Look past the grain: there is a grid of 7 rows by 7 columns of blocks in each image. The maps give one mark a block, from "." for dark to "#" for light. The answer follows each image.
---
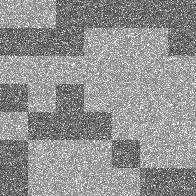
##.....
...###.
#######
.#.####
#...###
.###.##
.####..
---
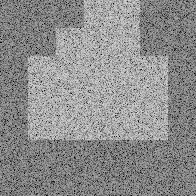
...##..
..###..
.#####.
.#####.
.#####.
.......
.......
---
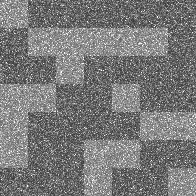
#......
.#####.
..#....
##..#..
#....##
#..##..
...#..#
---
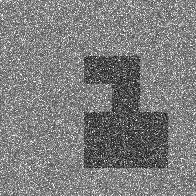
#######
#######
###..##
####.##
###...#
###...#
#######
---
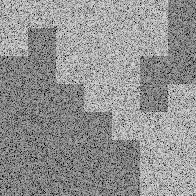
######.
#.####.
..###..
...##.#
....###
.....##
.....##
